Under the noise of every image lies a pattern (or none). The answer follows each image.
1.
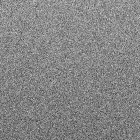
a smooth slope
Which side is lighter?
top
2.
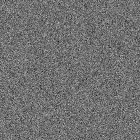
only noise
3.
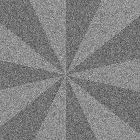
spokes from one point
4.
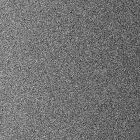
a smooth slope
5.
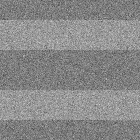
horizontal stripes
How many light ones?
2
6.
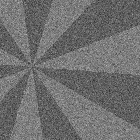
spokes from one point
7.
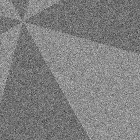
spokes from one point
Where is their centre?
top left
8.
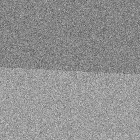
a sharp edge
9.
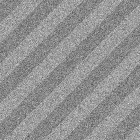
diagonal stripes
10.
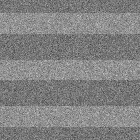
horizontal stripes
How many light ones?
3
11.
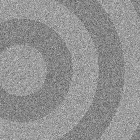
rings round one point
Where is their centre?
middle left
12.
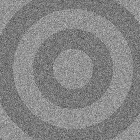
rings round one point
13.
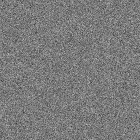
only noise
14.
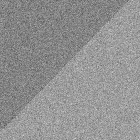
a sharp edge
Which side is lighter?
bottom right
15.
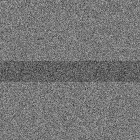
one horizontal stripe
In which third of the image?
middle
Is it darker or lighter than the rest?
darker
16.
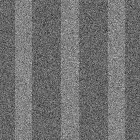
vertical stripes
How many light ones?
3
